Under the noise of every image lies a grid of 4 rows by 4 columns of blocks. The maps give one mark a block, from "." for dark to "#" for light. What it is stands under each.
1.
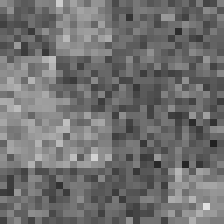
. # . .
# . . .
# # . .
. . . #
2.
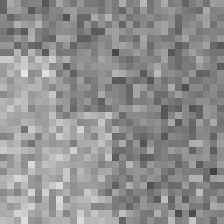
. . . .
# . . .
# # . .
# # . .
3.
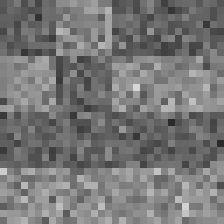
. # . .
# . # #
. . . .
# # # #
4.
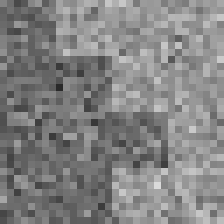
. # # #
. . # #
. . . #
. . # #
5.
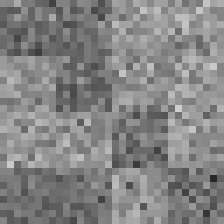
. . # #
# . # #
# # . #
. . # .
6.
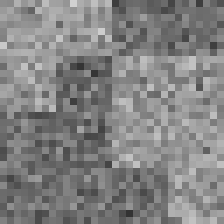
# # . .
# . # #
. . # #
. . . #
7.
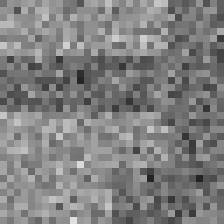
# # # .
. . . .
# # # .
# # . .
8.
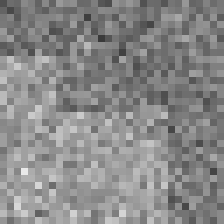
. . . .
# . . .
# # # .
# # # .
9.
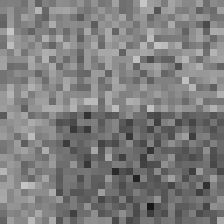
# # # #
# # # #
# . . .
# . . .
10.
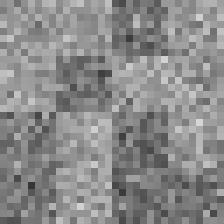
# # . #
# . # #
. # . #
. # . .
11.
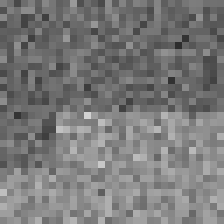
. . . .
. . . .
. # # #
# # # #
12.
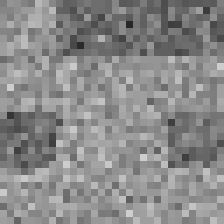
# . . .
# # # #
. # # .
# # # #
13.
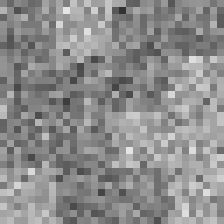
. # . .
. . . #
. . # #
# . . #
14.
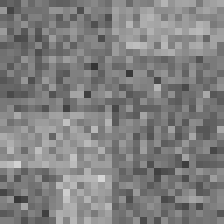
. . # #
. . . .
# # . .
. # . .
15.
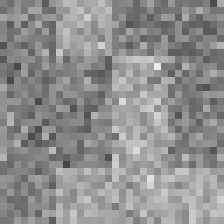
. # . .
. . # .
. . # .
. # # #
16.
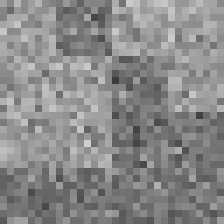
# . # #
# # . #
# # . .
. . . .
